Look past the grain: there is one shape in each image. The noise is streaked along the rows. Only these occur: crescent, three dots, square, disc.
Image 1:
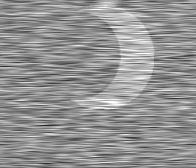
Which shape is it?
crescent
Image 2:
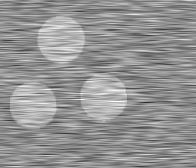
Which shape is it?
three dots
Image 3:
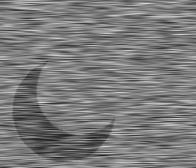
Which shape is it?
crescent
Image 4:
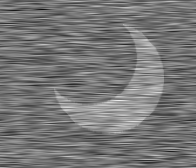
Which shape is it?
crescent
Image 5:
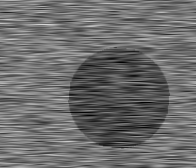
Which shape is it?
disc
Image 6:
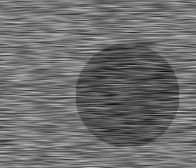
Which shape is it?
disc
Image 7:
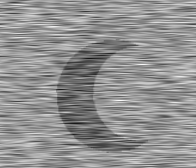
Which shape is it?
crescent
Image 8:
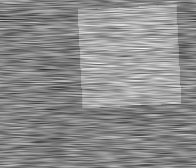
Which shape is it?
square
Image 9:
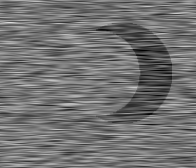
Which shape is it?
crescent
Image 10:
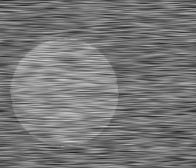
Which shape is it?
disc
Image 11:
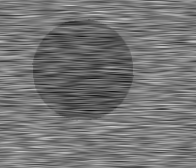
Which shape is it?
disc
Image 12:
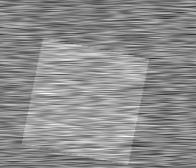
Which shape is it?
square
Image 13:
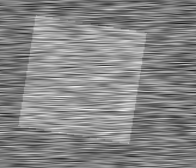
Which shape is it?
square
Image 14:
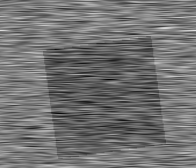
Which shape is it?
square
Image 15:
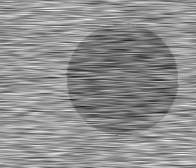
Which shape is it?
disc
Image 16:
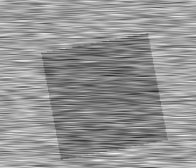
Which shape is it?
square
